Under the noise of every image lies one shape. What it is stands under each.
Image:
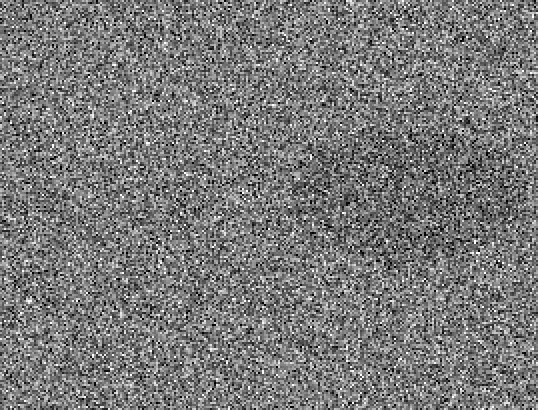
ellipse
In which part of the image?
middle right
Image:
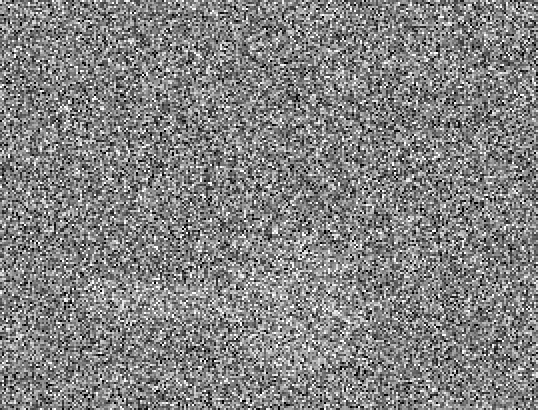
lollipop
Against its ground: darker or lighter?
lighter
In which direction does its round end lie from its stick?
right
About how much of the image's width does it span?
half
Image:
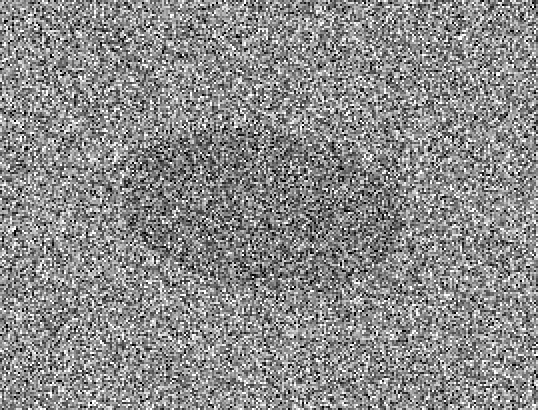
ellipse
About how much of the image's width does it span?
half
